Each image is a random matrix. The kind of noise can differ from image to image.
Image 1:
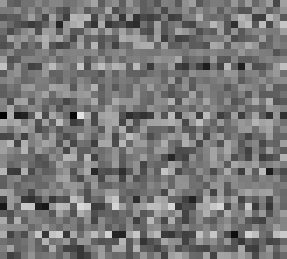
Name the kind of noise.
rows of uneven size
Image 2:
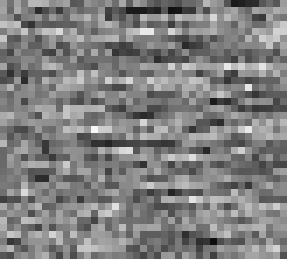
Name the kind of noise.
streaked along the rows
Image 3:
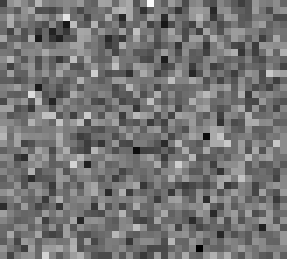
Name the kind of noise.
independent entries
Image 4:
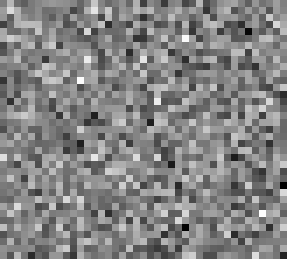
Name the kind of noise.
independent entries
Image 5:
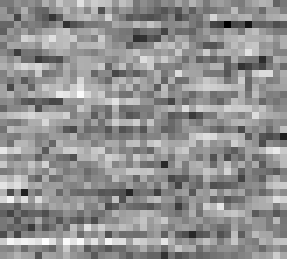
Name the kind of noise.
streaked along the rows
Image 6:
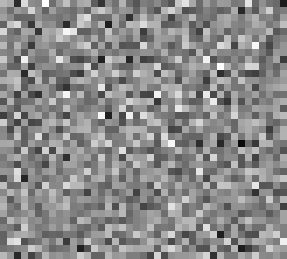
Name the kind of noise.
low rank plus noise
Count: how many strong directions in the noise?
two
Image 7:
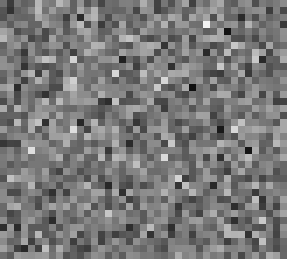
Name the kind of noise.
independent entries
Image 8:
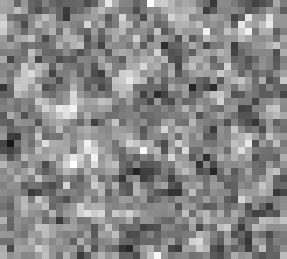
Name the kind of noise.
blotchy
